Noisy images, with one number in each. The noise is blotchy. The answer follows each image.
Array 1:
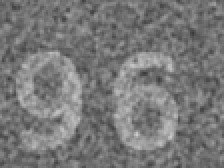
96
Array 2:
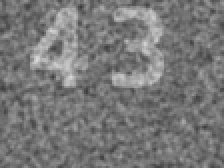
43
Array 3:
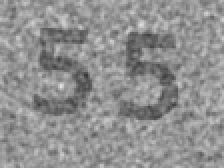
55
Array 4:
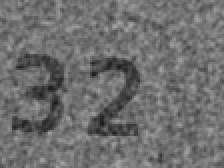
32
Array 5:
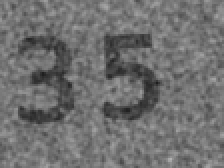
35
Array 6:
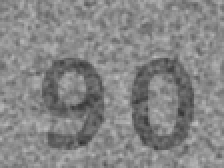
90
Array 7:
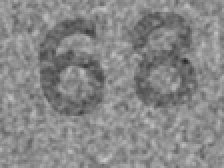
68
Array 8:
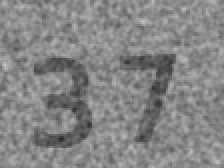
37
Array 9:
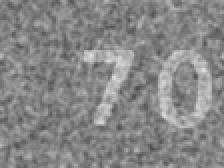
70
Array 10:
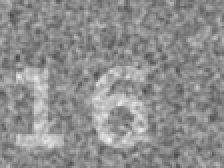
16
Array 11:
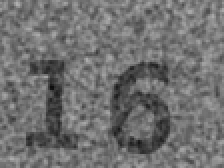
16
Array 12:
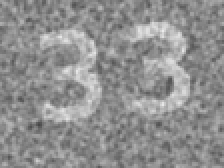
33
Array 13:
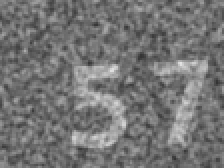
57
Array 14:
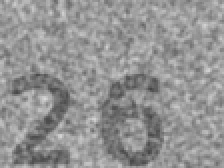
26
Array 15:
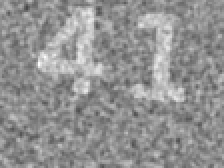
41
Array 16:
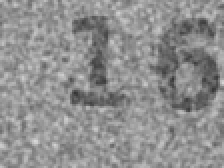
16
